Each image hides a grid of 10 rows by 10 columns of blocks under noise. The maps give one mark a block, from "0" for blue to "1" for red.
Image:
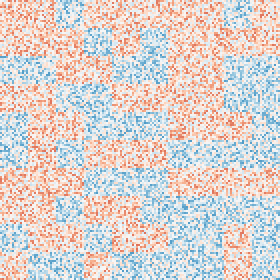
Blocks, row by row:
1 1 0 1 1 1 1 1 0 1
1 1 1 0 1 0 1 1 1 1
0 0 1 1 0 0 1 1 0 0
1 1 0 0 1 1 1 1 0 0
0 1 1 0 0 0 1 1 1 0
0 1 0 1 1 1 0 0 0 0
1 1 1 0 0 0 1 1 1 1
1 1 0 1 1 0 0 0 0 0
0 1 1 0 1 1 0 0 1 0
1 0 0 1 0 0 0 0 1 0
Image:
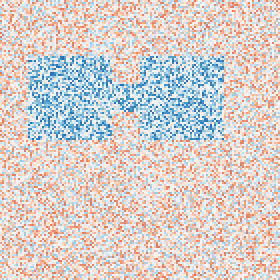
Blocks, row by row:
1 1 1 1 1 1 1 1 1 1
1 1 1 1 1 1 1 1 1 1
1 0 0 0 1 0 0 0 1 1
1 0 0 0 0 0 0 0 1 1
1 0 0 0 1 0 0 0 1 1
1 1 1 1 1 1 1 1 1 1
1 1 1 1 1 1 1 1 1 1
1 1 1 1 1 1 1 1 1 1
1 1 1 1 1 1 1 1 1 1
1 1 1 1 1 1 1 1 1 1
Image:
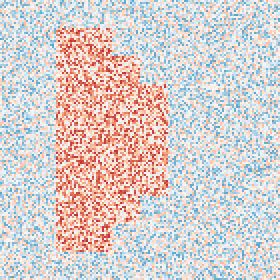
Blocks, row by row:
0 0 0 0 0 0 0 0 0 0
0 0 1 1 0 0 0 0 0 0
0 0 1 1 1 0 0 0 0 0
0 0 1 1 1 1 0 0 0 0
0 0 1 1 1 1 0 0 0 0
0 0 1 1 1 1 0 0 0 0
0 0 1 1 1 1 0 0 0 0
0 0 1 1 1 0 0 0 0 0
0 0 1 1 0 0 0 0 0 0
0 0 0 0 0 0 0 0 0 0
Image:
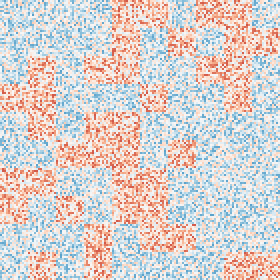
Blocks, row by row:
0 0 0 0 1 1 0 1 1 0
0 0 0 0 1 0 1 0 1 1
0 1 0 1 1 0 0 1 1 0
1 1 0 0 0 1 0 0 1 0
0 1 0 1 1 0 0 0 0 0
0 0 1 1 1 0 1 0 0 0
1 1 0 0 1 1 0 0 0 0
1 0 1 0 1 1 0 0 0 0
0 0 0 1 0 1 1 0 0 0
0 1 0 1 0 0 0 0 1 1
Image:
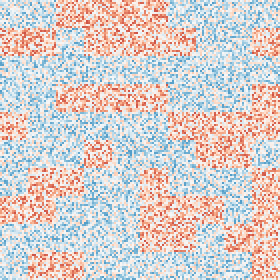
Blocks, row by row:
0 0 1 1 1 1 0 0 0 0
1 1 0 1 1 1 1 0 0 1
0 0 0 0 0 0 0 0 0 0
0 0 1 1 1 1 0 0 0 1
1 0 0 0 0 0 1 1 1 1
0 0 0 1 0 0 0 1 1 0
0 1 1 0 0 1 0 0 0 1
1 1 0 0 0 1 1 1 0 1
0 0 0 0 0 1 1 0 1 1
0 1 1 0 0 0 0 0 0 1
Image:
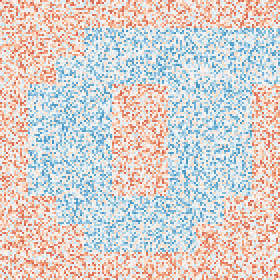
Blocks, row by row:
1 1 1 1 1 1 1 1 1 1
1 1 1 0 0 0 0 0 0 0
1 1 0 0 0 0 0 0 0 0
1 0 0 0 1 1 0 0 0 1
1 0 0 0 1 1 0 0 0 1
1 0 0 0 1 1 0 0 0 1
1 0 0 0 1 1 0 0 0 1
1 1 0 0 0 0 0 0 1 1
1 1 1 0 0 0 0 1 1 1
1 1 1 1 1 1 1 1 1 1
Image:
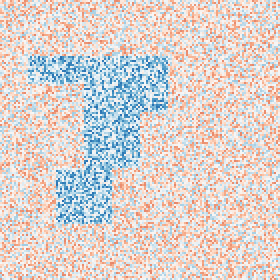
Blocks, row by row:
1 1 1 1 1 1 1 1 1 1
1 1 1 1 1 1 1 1 1 1
1 0 0 0 0 0 1 1 1 1
1 1 1 0 0 0 1 1 1 1
1 1 1 0 0 1 1 1 1 1
1 1 1 0 0 1 1 1 1 1
1 1 0 0 1 1 1 1 1 1
1 1 0 0 1 1 1 1 1 1
1 1 1 1 1 1 1 1 1 1
1 1 1 1 1 1 1 1 1 1
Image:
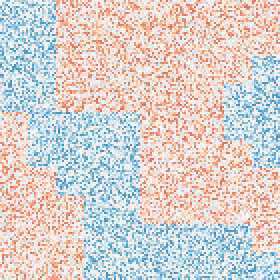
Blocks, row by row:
0 0 1 1 1 1 1 1 1 1
0 0 1 1 1 1 1 1 1 1
0 0 1 1 1 1 1 1 1 0
0 0 1 1 1 1 1 1 0 0
1 0 0 0 0 1 1 1 0 0
1 0 0 0 0 1 1 1 1 0
1 1 0 0 0 1 1 1 1 1
1 1 1 0 0 1 1 1 1 1
1 1 1 0 0 0 0 0 0 1
1 1 1 0 0 0 0 0 0 0
